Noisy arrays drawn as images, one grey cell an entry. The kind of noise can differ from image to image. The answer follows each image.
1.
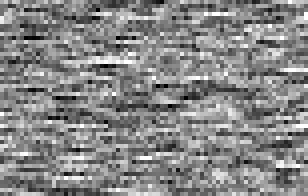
streaked along the rows
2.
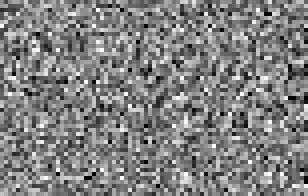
low rank plus noise
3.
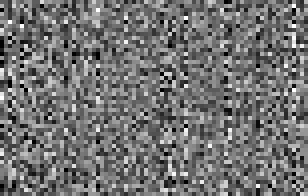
columns of uneven size
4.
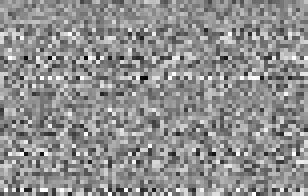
rows of uneven size
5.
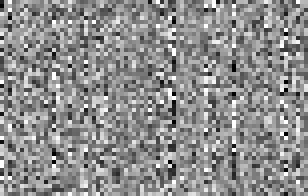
columns of uneven size
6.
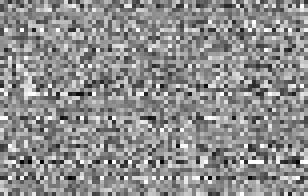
rows of uneven size
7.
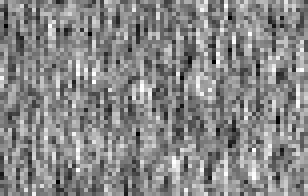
streaked along the columns
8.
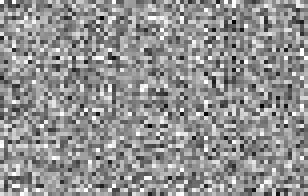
low rank plus noise
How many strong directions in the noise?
five to eight
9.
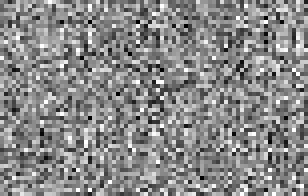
low rank plus noise
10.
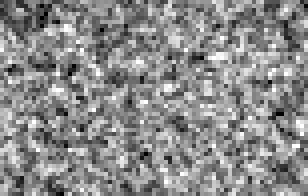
blotchy
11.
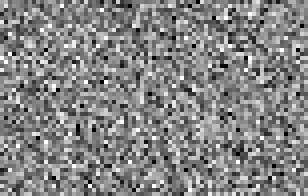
independent entries
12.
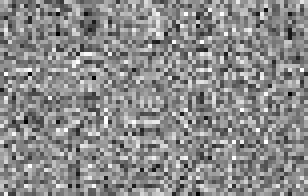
low rank plus noise
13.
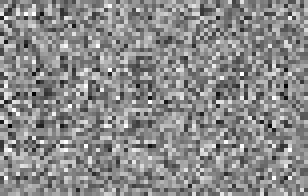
low rank plus noise
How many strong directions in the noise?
two
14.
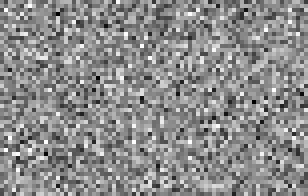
independent entries
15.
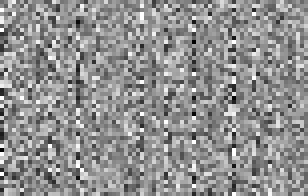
columns of uneven size
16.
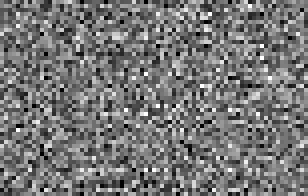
low rank plus noise
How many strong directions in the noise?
three or four
